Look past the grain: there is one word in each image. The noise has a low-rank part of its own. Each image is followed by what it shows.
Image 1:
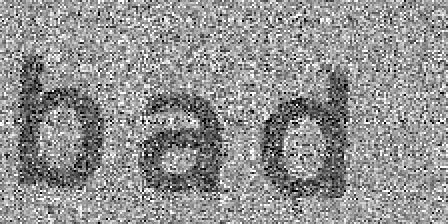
bad
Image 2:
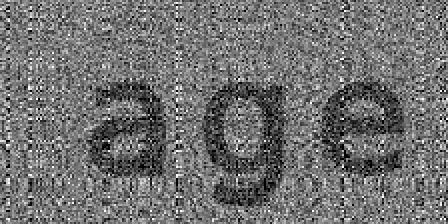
age
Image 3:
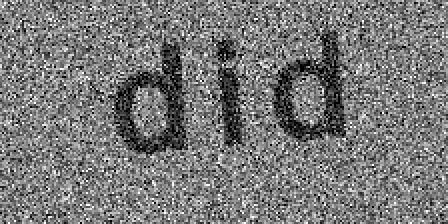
did
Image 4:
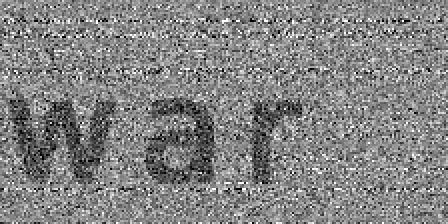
war
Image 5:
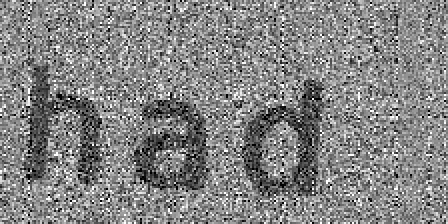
had
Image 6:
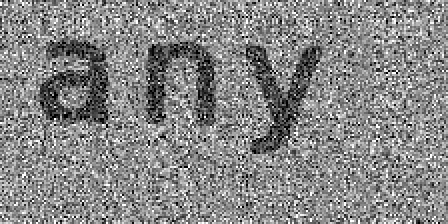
any
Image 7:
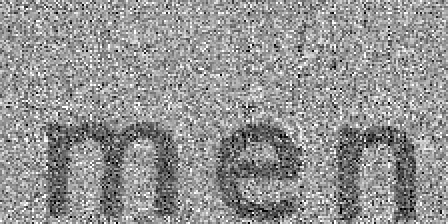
men
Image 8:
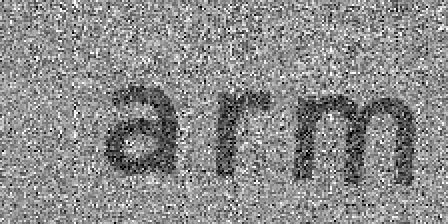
arm
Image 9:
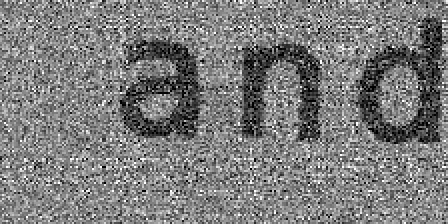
and
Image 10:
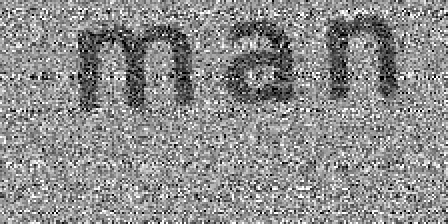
man
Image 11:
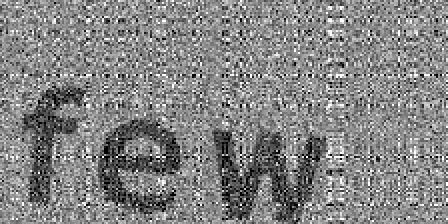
few
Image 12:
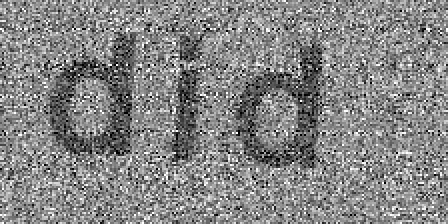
did
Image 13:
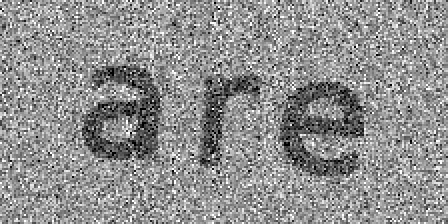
are
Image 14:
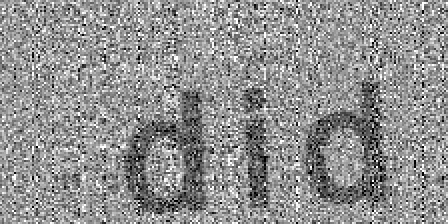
did
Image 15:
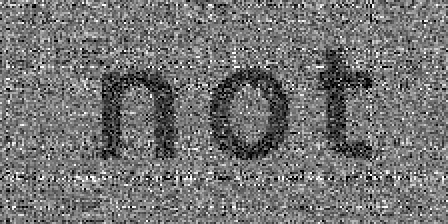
not
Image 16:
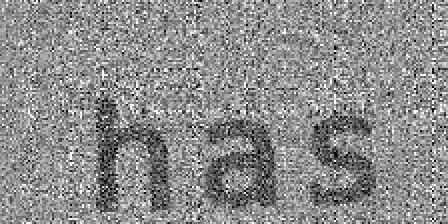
has
